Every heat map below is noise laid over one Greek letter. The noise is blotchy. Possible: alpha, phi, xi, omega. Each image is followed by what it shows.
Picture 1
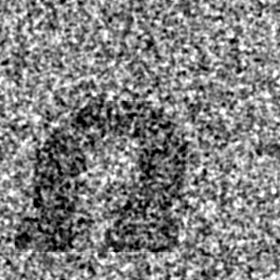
dark omega
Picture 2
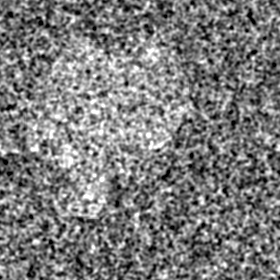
light phi
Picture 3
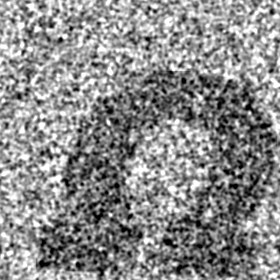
dark omega
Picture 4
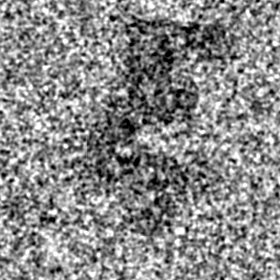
dark xi
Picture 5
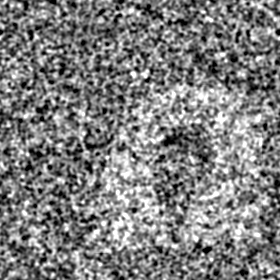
light omega
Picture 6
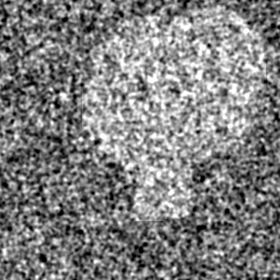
light phi
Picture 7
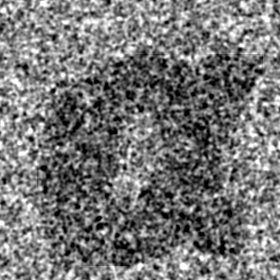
dark alpha
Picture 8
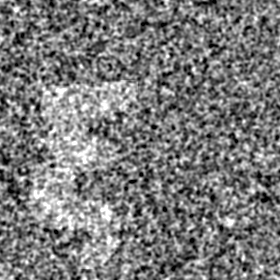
light xi
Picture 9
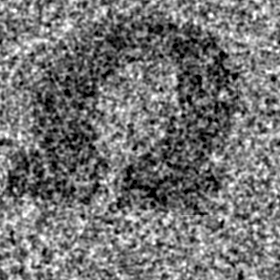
dark omega
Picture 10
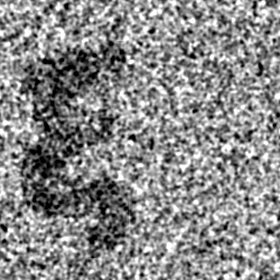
dark xi
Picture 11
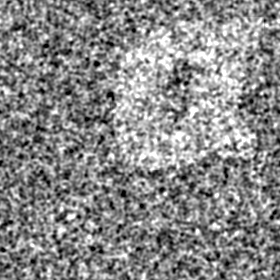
light alpha
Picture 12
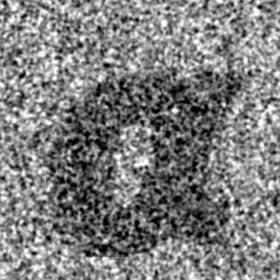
dark alpha
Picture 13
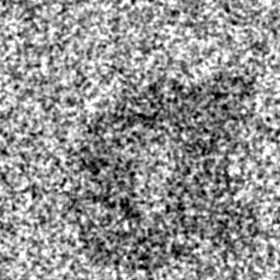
dark alpha
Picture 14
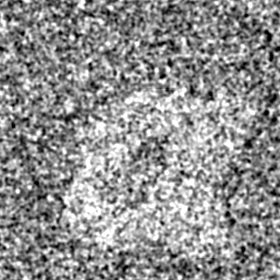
light alpha
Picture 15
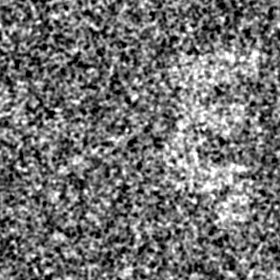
light xi
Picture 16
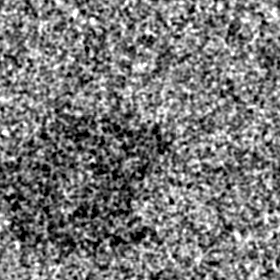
dark alpha
